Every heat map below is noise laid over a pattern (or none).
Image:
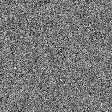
only noise
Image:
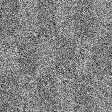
a checkerboard
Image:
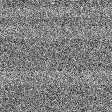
bands of rows
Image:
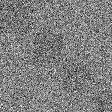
blocks along the diagonal
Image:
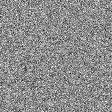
only noise
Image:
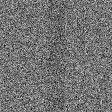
one band of columns
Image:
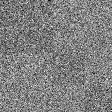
blocks along the diagonal
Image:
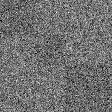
blocks along the diagonal
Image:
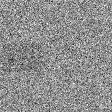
one block
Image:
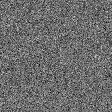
only noise
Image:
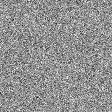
only noise
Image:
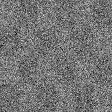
a checkerboard
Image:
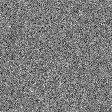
only noise
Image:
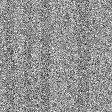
bands of columns
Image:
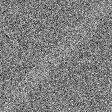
a diagonal band
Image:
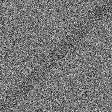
a diagonal band
